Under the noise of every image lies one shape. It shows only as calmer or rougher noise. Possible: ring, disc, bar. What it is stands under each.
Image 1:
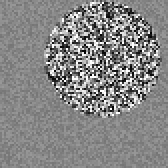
disc
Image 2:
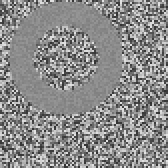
ring
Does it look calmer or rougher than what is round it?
calmer
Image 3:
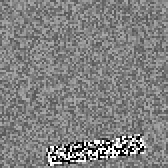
bar
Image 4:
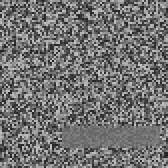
bar
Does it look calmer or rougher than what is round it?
calmer
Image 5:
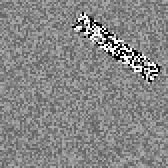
bar
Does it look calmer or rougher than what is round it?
rougher
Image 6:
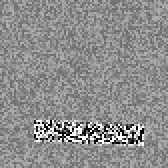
bar
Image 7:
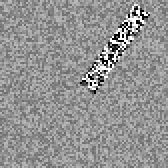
bar
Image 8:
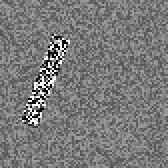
bar
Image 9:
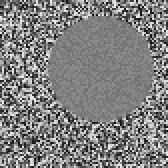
disc
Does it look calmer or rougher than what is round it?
calmer
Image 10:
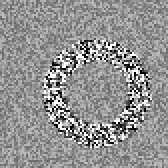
ring
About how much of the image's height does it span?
two thirds
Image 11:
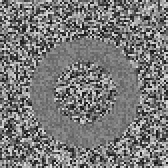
ring
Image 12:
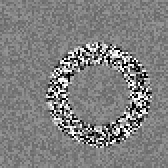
ring
